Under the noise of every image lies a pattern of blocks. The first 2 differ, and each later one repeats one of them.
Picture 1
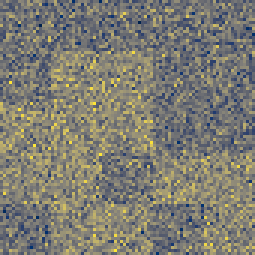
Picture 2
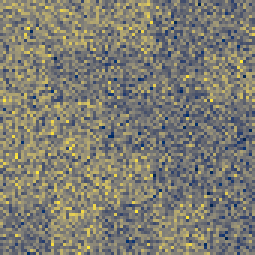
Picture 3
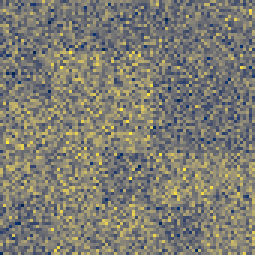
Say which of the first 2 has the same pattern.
1
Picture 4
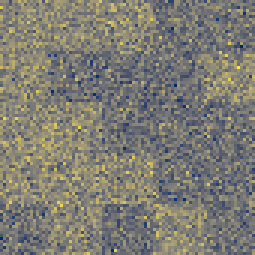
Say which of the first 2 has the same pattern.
2
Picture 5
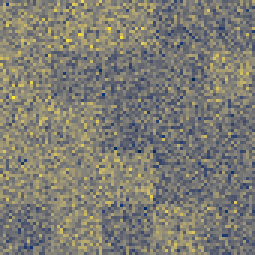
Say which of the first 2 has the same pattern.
2
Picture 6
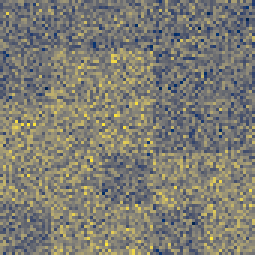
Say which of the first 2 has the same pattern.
1
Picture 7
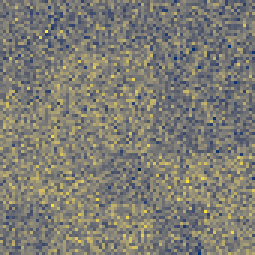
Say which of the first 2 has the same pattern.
1
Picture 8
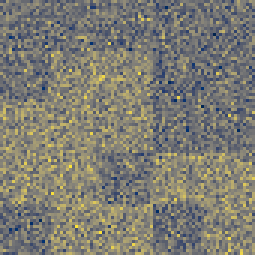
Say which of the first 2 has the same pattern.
1
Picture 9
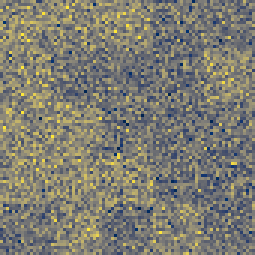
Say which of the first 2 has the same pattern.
2
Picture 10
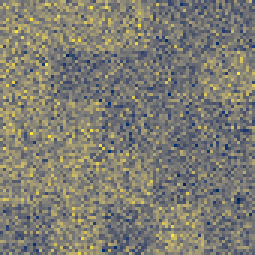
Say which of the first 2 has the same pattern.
2
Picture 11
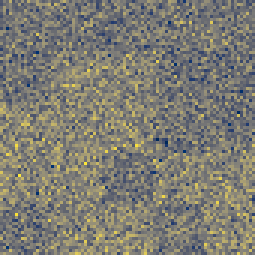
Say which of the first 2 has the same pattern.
1
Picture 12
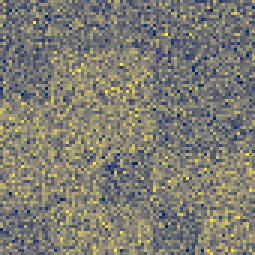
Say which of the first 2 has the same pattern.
1
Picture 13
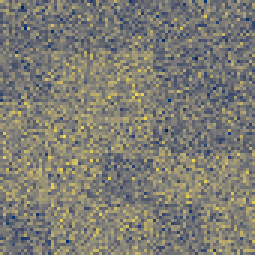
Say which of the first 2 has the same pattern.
1
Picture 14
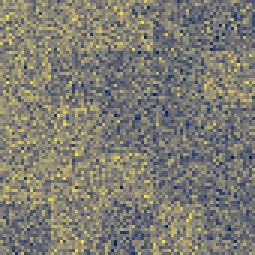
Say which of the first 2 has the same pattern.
2
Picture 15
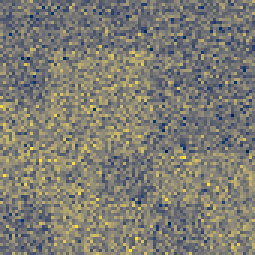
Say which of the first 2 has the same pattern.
1
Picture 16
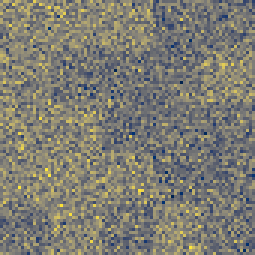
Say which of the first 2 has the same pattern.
2
